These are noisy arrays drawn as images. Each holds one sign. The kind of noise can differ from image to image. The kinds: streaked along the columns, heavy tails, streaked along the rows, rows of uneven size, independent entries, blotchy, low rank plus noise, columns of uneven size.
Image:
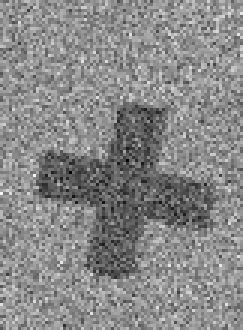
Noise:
independent entries
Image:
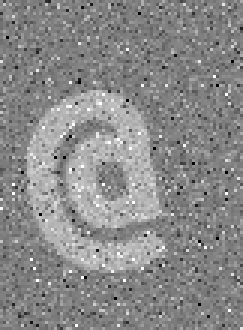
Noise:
heavy tails
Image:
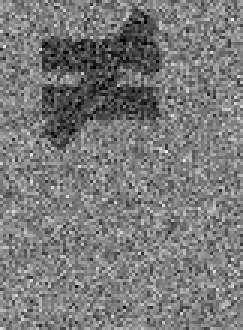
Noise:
independent entries
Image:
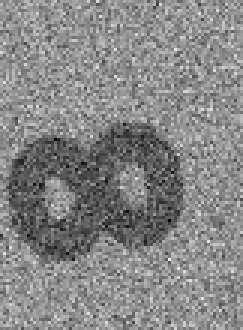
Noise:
independent entries
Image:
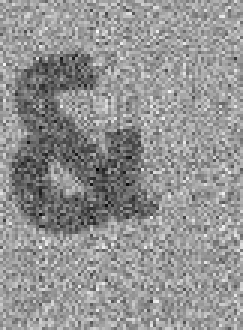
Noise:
low rank plus noise
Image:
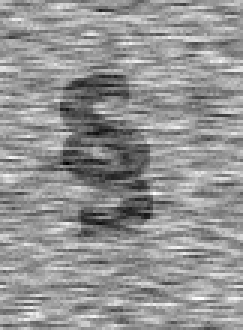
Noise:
streaked along the rows
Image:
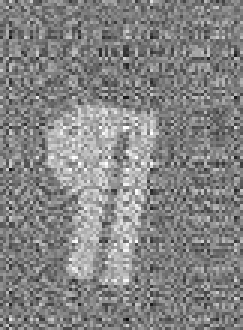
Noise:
low rank plus noise
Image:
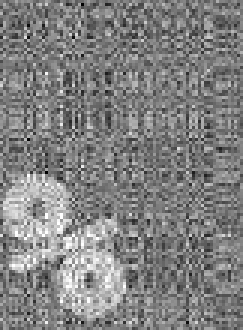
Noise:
low rank plus noise
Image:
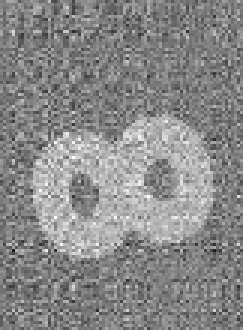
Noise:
low rank plus noise
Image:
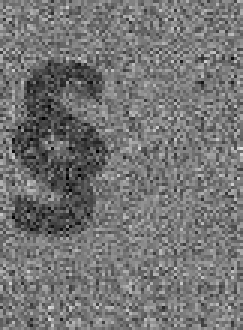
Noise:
low rank plus noise
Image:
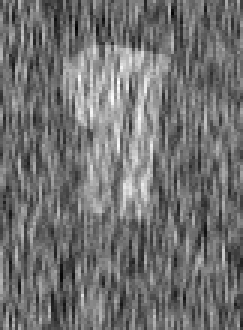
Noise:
streaked along the columns
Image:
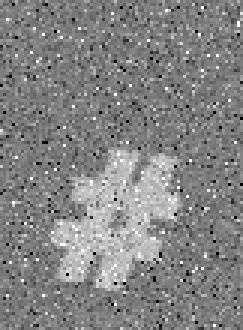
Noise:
heavy tails
